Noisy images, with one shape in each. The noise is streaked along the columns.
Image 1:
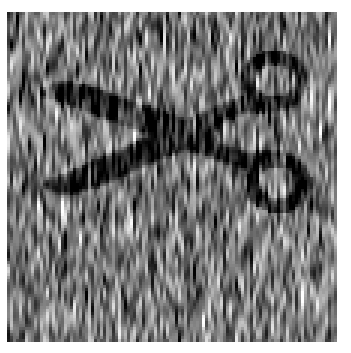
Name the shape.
pair of scissors
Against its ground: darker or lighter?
darker
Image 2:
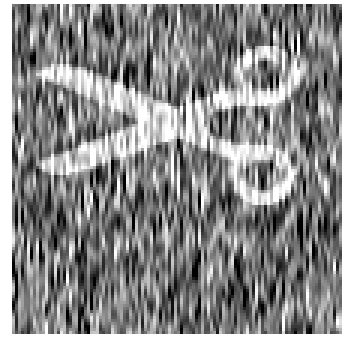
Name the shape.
pair of scissors
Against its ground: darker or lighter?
lighter
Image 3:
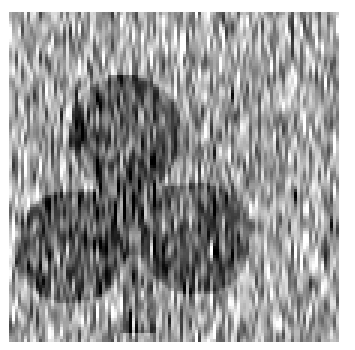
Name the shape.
club
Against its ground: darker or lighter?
darker
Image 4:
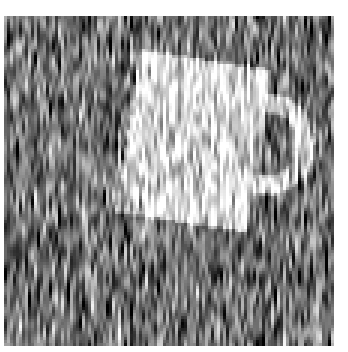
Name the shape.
cup
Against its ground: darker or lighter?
lighter
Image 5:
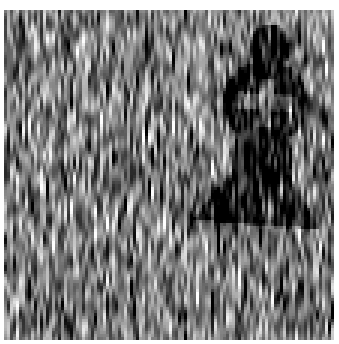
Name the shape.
chess bishop
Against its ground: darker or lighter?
darker
